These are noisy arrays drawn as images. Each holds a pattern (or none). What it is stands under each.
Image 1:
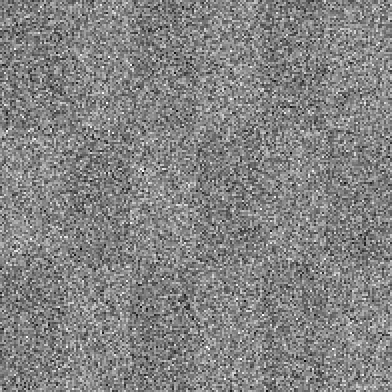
a checkerboard
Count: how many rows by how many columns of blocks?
3 by 6
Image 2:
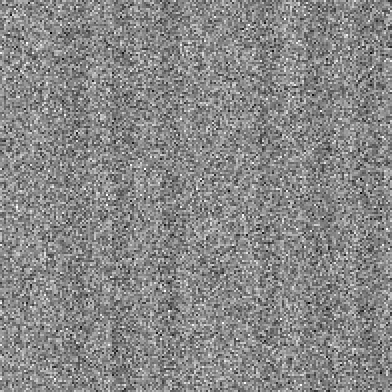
bands of columns
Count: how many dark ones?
6
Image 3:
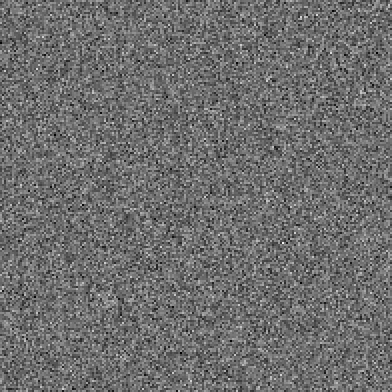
only noise
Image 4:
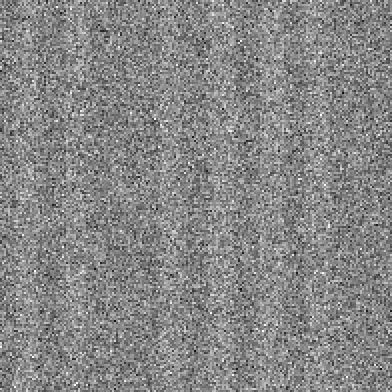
bands of columns
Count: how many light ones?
6
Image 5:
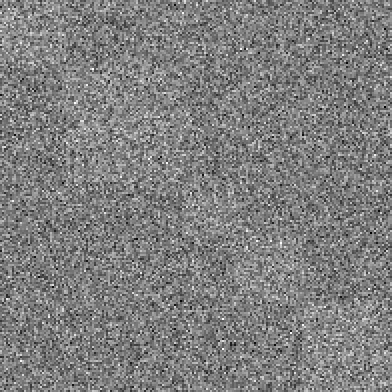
blocks along the diagonal
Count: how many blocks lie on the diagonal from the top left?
5
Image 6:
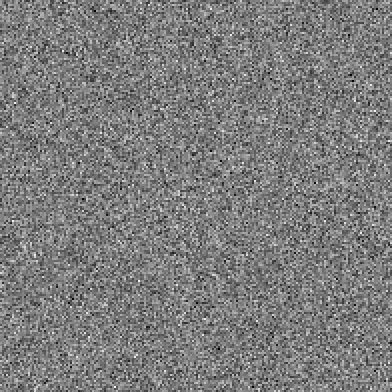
only noise
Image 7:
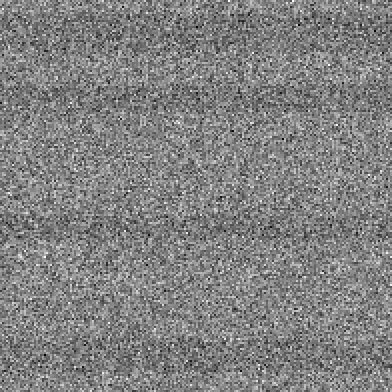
bands of rows
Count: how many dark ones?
4
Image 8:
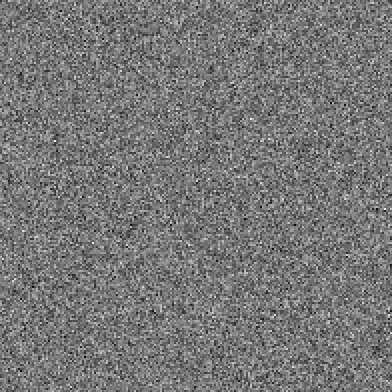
only noise
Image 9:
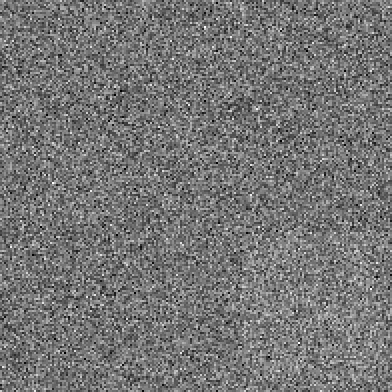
one block
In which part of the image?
bottom right
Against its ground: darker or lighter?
lighter
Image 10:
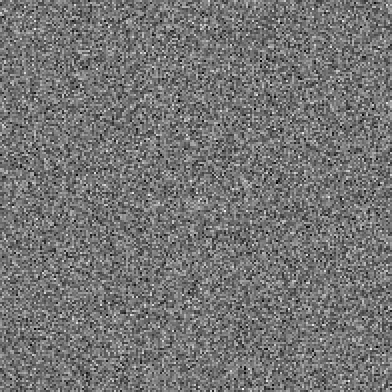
only noise
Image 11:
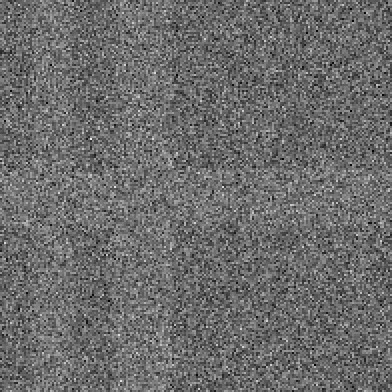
bands of rows crossing bands of columns
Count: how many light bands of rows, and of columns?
1 and 2
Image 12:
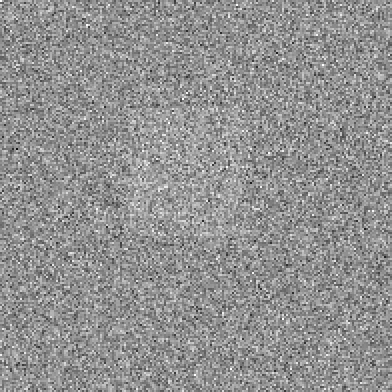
one block
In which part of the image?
centre
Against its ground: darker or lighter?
lighter
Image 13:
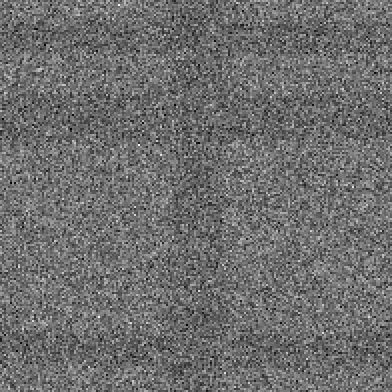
bands of rows crossing bands of columns
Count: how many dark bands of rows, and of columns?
3 and 1
